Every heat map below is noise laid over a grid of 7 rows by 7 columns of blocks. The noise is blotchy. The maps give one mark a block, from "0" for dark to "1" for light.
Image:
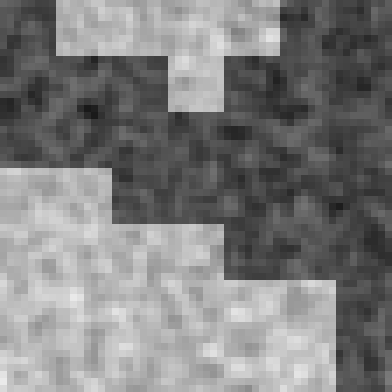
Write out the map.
0111100
0001000
0000000
1100000
1111000
1111110
1111110
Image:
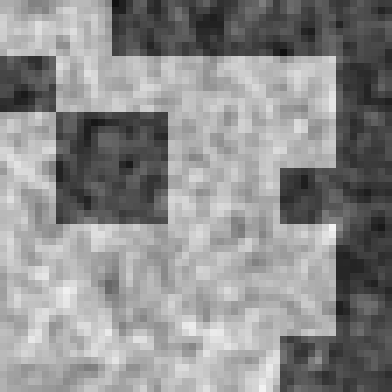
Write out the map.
1100000
0111110
1001110
1001100
1111110
1111110
1111100
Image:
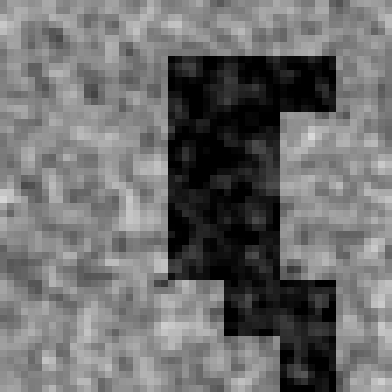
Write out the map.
1111111
1110001
1110011
1110011
1110011
1111001
1111101
